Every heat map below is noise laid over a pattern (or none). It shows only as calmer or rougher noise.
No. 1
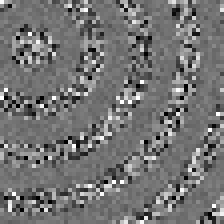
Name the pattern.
rings round one point
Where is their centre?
top left
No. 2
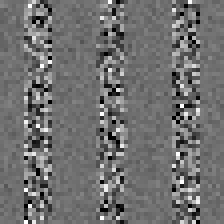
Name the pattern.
vertical stripes
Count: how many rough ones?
3
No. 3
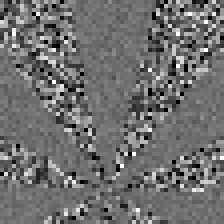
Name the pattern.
spokes from one point
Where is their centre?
bottom middle
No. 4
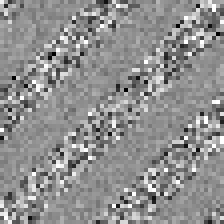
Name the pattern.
diagonal stripes
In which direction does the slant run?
bottom left to top right
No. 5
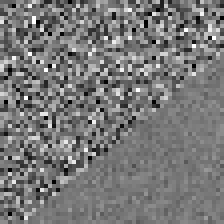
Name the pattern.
a sharp edge
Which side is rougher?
top left
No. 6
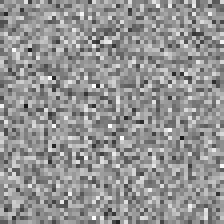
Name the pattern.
only noise
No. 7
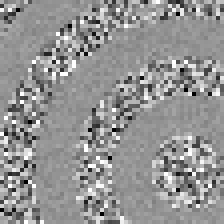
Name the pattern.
rings round one point
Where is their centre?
bottom right
